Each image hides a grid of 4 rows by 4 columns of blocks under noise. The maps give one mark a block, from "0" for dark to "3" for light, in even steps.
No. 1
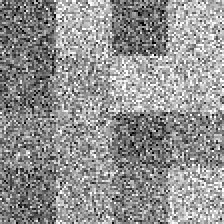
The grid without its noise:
0 3 0 3
0 2 3 3
1 2 0 1
0 2 1 3
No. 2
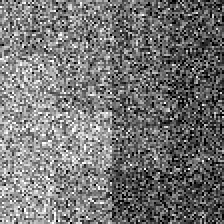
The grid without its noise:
2 2 1 0
3 2 1 0
3 3 1 0
3 2 0 0
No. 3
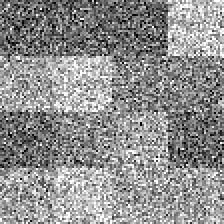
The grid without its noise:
0 0 0 3
2 3 1 1
0 1 2 0
2 3 2 2
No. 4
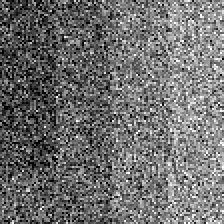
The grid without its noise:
0 1 2 3
0 1 2 3
0 1 2 3
1 1 2 3
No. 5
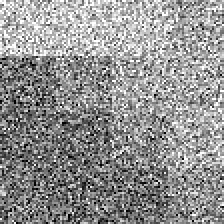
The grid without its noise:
3 3 3 2
0 1 2 2
0 0 1 2
0 0 0 1
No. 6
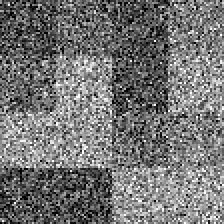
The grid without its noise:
0 1 0 2
1 3 0 3
3 3 1 2
0 0 3 3
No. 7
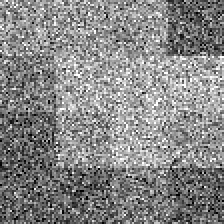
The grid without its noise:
2 2 2 0
1 3 3 3
0 2 3 2
0 0 1 0
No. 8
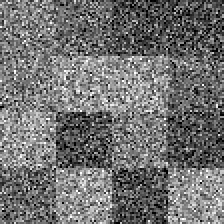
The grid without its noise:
2 1 0 0
2 3 3 1
3 0 2 0
1 3 0 3
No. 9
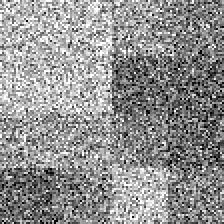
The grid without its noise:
3 3 2 1
3 3 0 0
2 2 1 0
0 1 3 1
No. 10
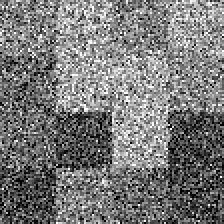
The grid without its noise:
2 3 2 3
1 3 3 2
1 0 3 0
0 2 1 0
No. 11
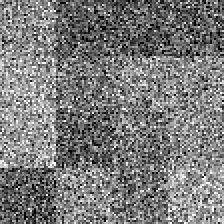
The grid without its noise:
2 0 0 0
3 1 2 2
3 0 1 2
0 2 1 3
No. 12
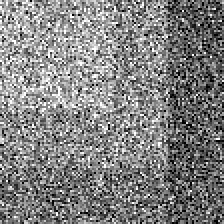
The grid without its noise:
3 3 2 0
3 3 2 0
2 2 2 0
1 1 1 0
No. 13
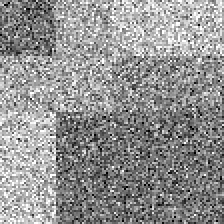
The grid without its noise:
0 2 3 3
2 2 1 1
3 0 0 0
3 0 0 0
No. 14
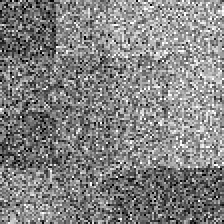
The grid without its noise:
0 2 3 3
1 1 2 3
0 1 2 3
2 1 0 0
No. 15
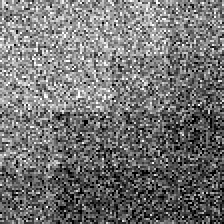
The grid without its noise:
3 3 3 2
3 3 2 1
2 1 1 0
1 0 0 0
